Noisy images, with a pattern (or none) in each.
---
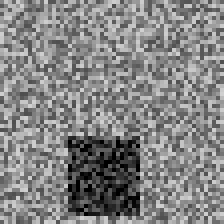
one block
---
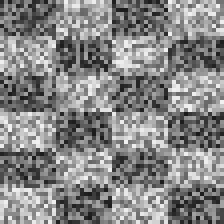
a checkerboard
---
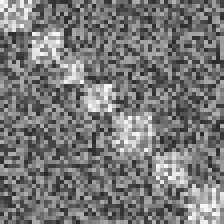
blocks along the diagonal
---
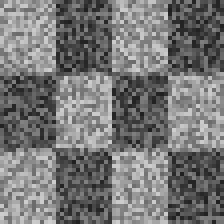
a checkerboard
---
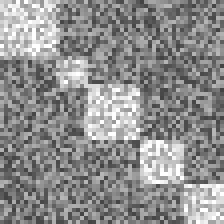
blocks along the diagonal
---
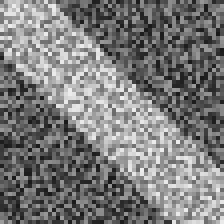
a diagonal band
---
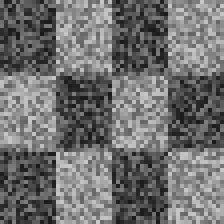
a checkerboard
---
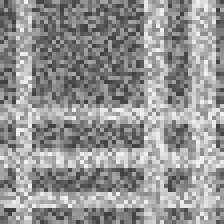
bands of rows crossing bands of columns
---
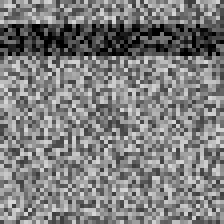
one band of rows
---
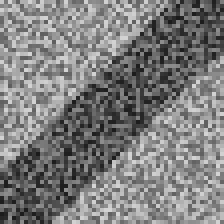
a diagonal band
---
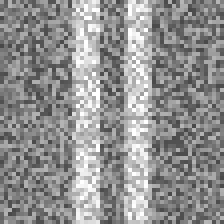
bands of columns
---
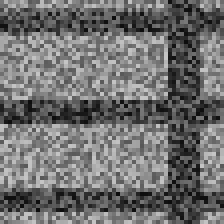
bands of rows crossing bands of columns
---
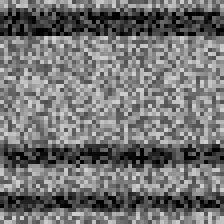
bands of rows
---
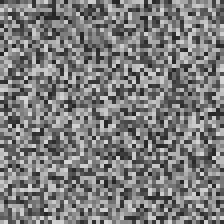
only noise
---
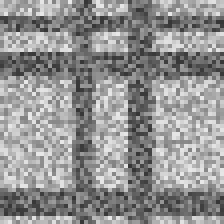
bands of rows crossing bands of columns
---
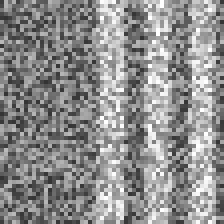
bands of columns
